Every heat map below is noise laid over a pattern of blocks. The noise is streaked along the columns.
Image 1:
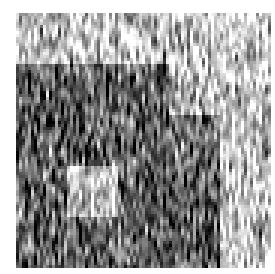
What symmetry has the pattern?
mirrored about the diagonal from the bottom left
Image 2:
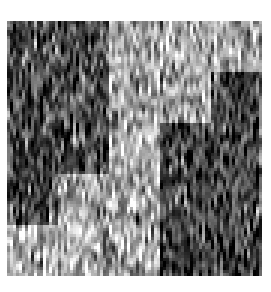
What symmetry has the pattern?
the same after a half turn
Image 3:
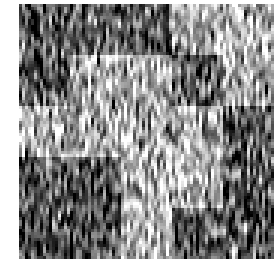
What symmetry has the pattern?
mirrored about the diagonal from the bottom left
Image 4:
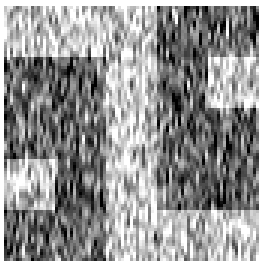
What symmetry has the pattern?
the same after a half turn
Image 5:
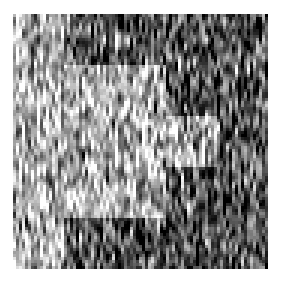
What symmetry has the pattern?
top and bottom mirror each other
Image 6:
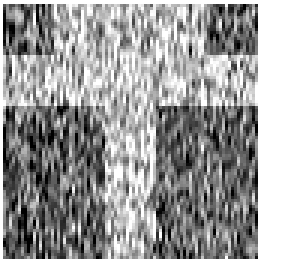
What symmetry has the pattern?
left and right mirror each other
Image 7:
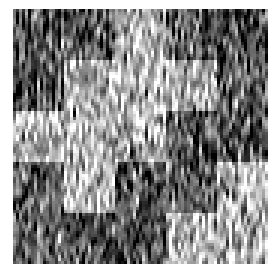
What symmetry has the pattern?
mirrored about the diagonal from the top left
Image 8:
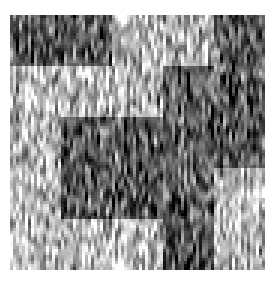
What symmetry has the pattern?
no symmetry
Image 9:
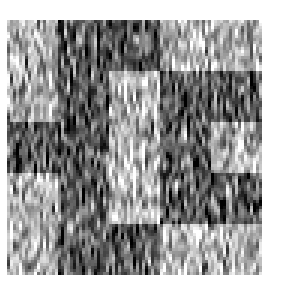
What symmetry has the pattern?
top and bottom mirror each other
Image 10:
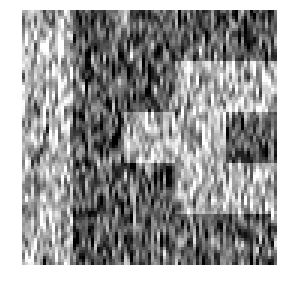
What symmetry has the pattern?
top and bottom mirror each other
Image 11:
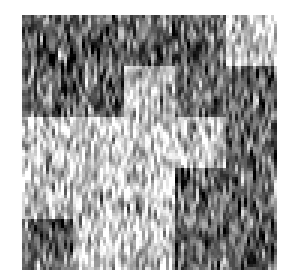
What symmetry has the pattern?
mirrored about the diagonal from the bottom left
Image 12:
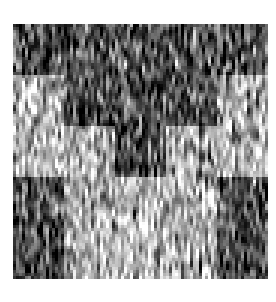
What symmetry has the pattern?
left and right mirror each other
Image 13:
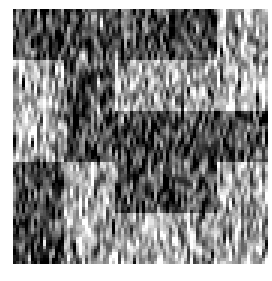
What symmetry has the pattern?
no symmetry
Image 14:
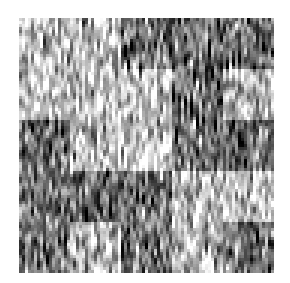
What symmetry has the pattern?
mirrored about the diagonal from the top left
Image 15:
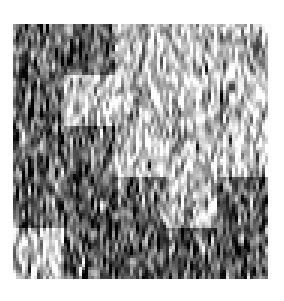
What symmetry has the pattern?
mirrored about the diagonal from the bottom left
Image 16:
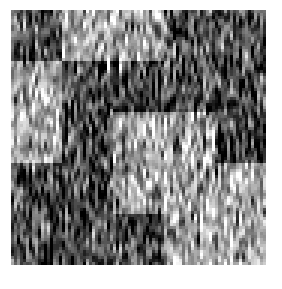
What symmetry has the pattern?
mirrored about the diagonal from the top left
